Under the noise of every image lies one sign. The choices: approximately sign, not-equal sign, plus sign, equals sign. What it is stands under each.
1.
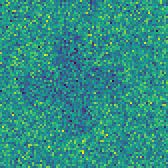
plus sign
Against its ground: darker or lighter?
darker
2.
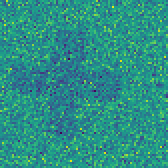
plus sign
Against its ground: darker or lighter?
darker
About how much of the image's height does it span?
two thirds
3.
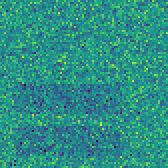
equals sign
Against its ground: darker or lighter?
darker
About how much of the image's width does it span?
two thirds
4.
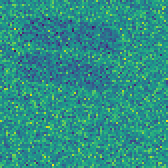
equals sign
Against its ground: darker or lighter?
darker
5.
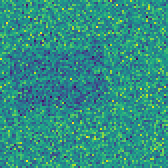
approximately sign
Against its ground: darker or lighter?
darker
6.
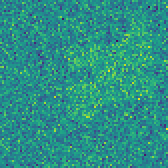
not-equal sign
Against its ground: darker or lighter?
lighter
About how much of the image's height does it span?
two thirds
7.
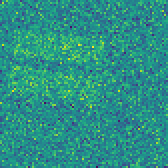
equals sign
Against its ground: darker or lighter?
lighter
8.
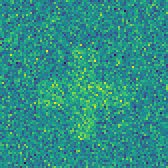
plus sign
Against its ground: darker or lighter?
lighter
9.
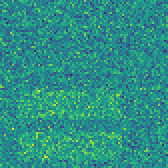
equals sign
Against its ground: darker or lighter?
lighter
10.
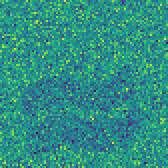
approximately sign
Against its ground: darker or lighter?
darker
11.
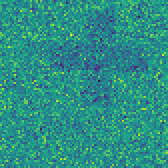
plus sign
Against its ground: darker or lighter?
darker
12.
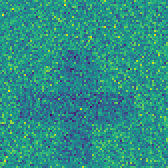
plus sign
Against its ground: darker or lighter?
darker
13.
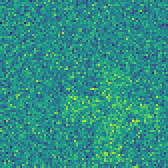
plus sign
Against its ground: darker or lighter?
lighter
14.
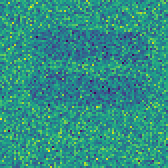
equals sign
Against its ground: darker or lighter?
darker
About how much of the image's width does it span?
two thirds
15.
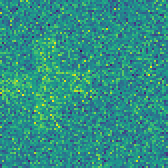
plus sign
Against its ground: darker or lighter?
lighter
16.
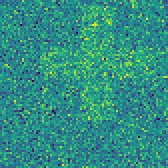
plus sign
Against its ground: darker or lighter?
lighter
